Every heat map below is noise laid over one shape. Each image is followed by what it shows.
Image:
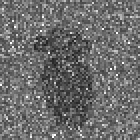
footprint
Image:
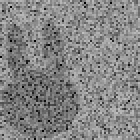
rabbit's head
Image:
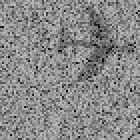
airplane
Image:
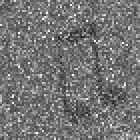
pair of musical notes
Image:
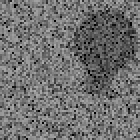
light bulb
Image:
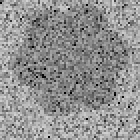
flower
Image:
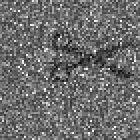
pair of scissors
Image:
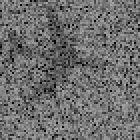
airplane
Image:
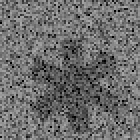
asterisk
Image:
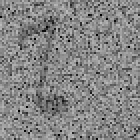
musical note
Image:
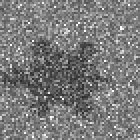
turtle
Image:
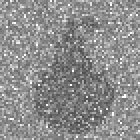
pear
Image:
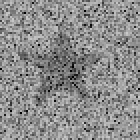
star
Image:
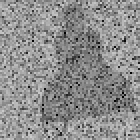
chess pawn
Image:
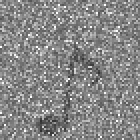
musical note
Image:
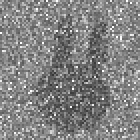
rabbit's head
